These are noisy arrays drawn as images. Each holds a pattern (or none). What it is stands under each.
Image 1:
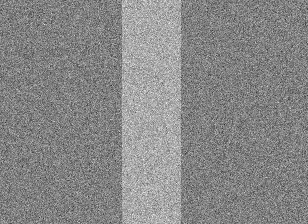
one vertical stripe
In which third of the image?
middle
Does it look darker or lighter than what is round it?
lighter
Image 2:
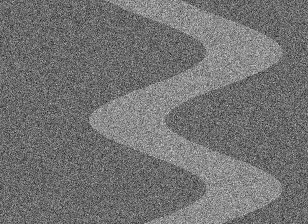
a wavy band
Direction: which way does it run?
top to bottom
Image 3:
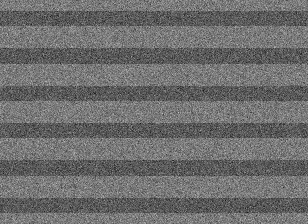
horizontal stripes
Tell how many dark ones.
6
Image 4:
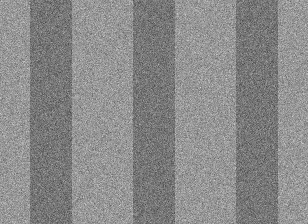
vertical stripes
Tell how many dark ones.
3
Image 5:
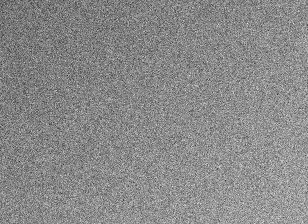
a smooth slope
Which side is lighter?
bottom right
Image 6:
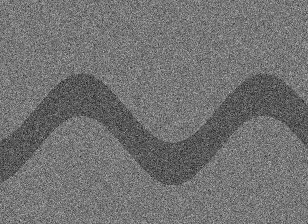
a wavy band
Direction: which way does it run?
left to right
